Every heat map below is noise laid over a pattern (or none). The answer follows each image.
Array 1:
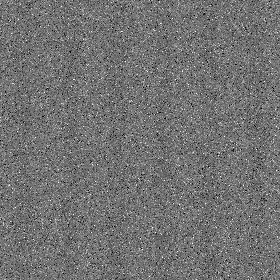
vertical stripes
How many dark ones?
6
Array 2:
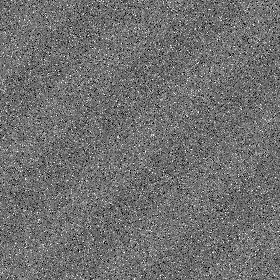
diagonal stripes
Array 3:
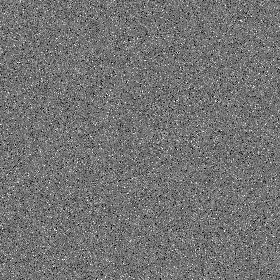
only noise
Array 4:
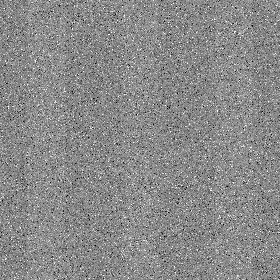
vertical stripes
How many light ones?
3
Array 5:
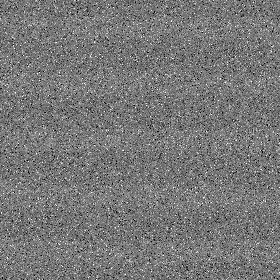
horizontal stripes
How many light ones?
5
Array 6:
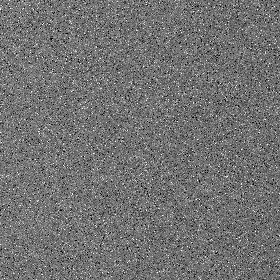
a smooth slope
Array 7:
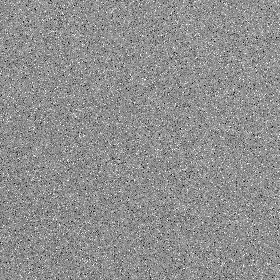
a smooth slope
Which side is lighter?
top right
